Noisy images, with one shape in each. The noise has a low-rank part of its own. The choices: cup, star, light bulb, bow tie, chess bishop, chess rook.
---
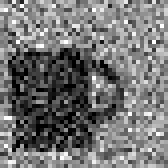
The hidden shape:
cup
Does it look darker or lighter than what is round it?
darker
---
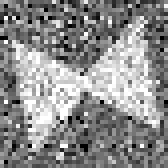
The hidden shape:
bow tie
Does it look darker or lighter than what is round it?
lighter
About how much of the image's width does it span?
nearly all
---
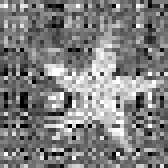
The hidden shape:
star
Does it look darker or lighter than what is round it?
lighter
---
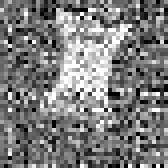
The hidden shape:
chess rook
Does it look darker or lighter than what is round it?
lighter
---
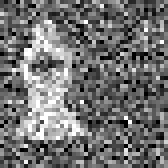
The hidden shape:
chess bishop
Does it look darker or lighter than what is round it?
lighter
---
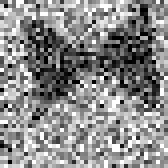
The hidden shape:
bow tie
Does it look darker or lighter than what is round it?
darker
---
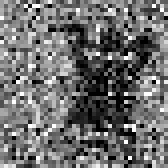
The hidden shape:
chess rook
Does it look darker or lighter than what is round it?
darker
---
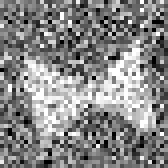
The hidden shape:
bow tie
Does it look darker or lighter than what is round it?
lighter
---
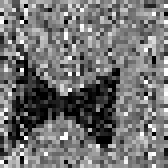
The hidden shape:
bow tie
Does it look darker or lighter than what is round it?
darker
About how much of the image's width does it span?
two thirds
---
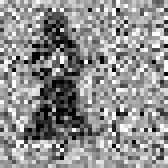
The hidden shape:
chess bishop
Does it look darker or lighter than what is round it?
darker
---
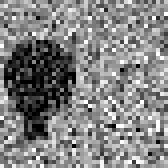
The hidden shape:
light bulb
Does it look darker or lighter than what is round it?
darker
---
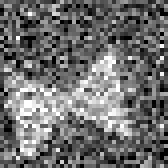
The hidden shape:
bow tie
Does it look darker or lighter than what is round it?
lighter
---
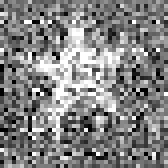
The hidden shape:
star
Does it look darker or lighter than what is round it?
lighter
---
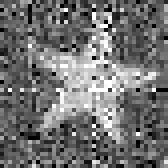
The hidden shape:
star
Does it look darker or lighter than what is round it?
lighter
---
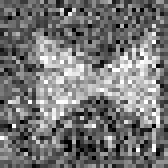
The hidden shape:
bow tie
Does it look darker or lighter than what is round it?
lighter
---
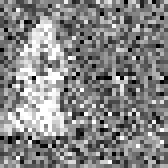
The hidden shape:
chess bishop
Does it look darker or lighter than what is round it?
lighter
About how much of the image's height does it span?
two thirds
